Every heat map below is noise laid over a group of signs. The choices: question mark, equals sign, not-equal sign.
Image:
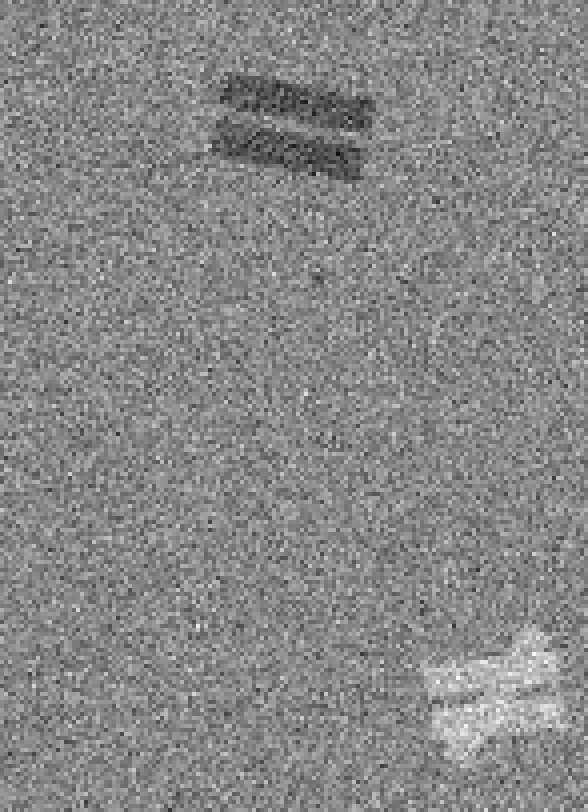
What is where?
top middle: dark equals sign; bottom right: light not-equal sign
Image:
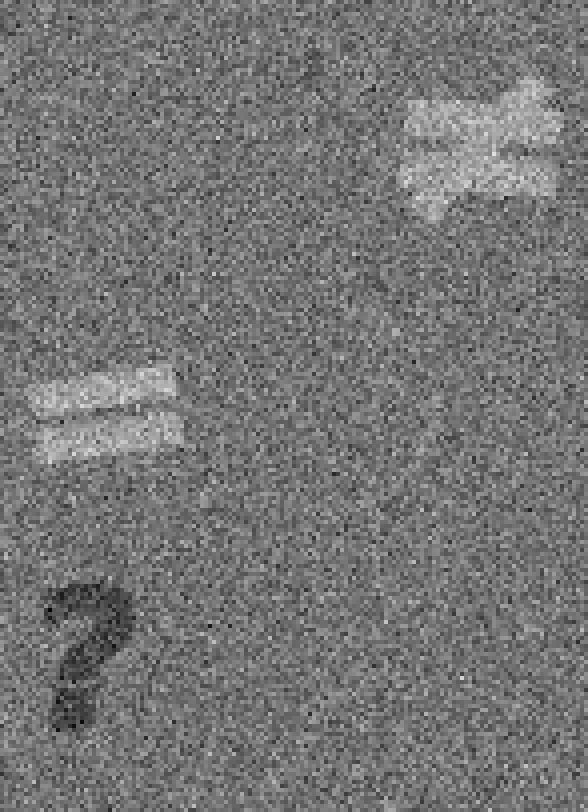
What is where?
top right: light not-equal sign; middle left: light equals sign; bottom left: dark question mark
